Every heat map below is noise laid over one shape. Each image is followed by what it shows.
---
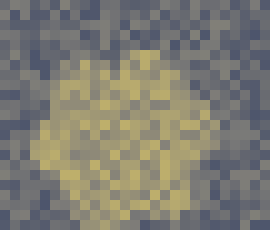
flower
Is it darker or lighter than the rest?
lighter
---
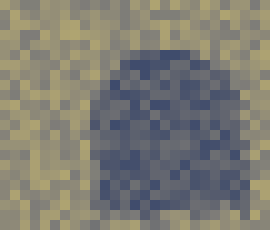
ghost
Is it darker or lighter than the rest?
darker
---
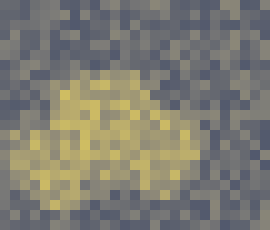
car
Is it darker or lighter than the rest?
lighter
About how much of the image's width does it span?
two thirds
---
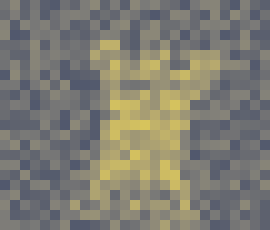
chess rook
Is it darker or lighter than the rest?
lighter
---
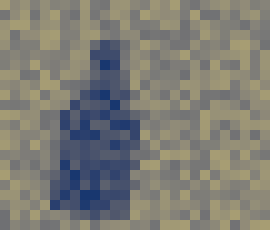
bottle
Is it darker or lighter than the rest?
darker
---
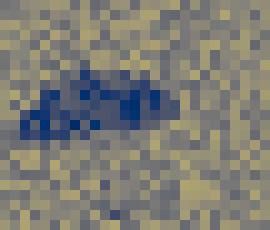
umbrella
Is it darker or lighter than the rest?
darker
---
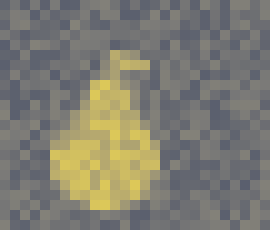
pear
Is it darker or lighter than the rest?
lighter
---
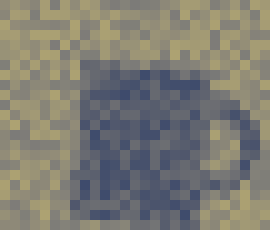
cup
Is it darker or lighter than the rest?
darker
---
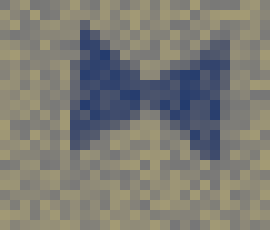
bow tie
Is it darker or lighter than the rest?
darker
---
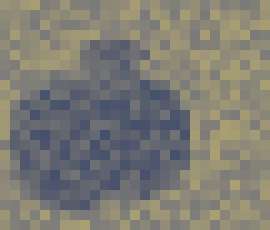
apple
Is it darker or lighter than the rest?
darker
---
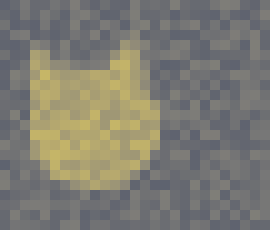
cat's head
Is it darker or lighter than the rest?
lighter
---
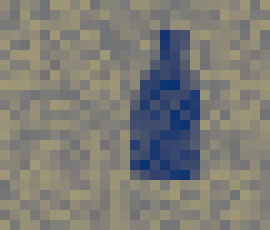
bottle
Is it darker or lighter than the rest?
darker
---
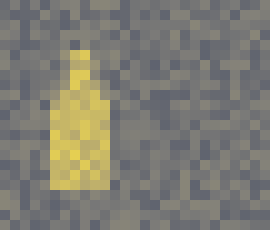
bottle
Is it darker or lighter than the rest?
lighter
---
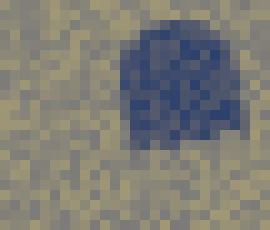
ghost
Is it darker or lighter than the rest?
darker
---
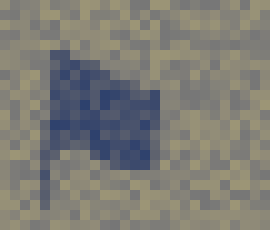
flag
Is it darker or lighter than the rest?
darker
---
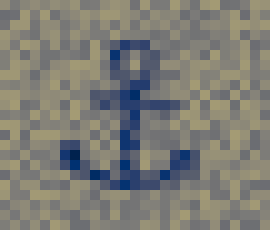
anchor
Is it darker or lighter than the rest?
darker
